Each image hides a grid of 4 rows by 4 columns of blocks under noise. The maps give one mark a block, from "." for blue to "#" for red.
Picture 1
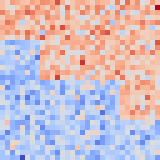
# # # #
. # # #
. . . #
. . . .
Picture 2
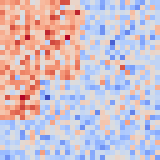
# # . .
# # . .
# . . .
. . . .
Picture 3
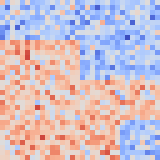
. . . .
# # . .
# # # #
# # # .
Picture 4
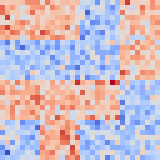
# # . #
. . . #
# # # .
. # . .
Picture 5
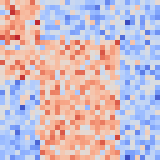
# . . .
# # # .
. # # .
. # # .
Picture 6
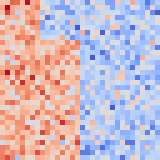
# . . .
# # . .
# # . .
# # . .
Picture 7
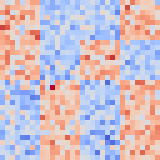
# . . #
# . # .
. # . #
. # . #
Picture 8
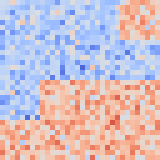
. . . #
. . . .
. # # #
# # # #
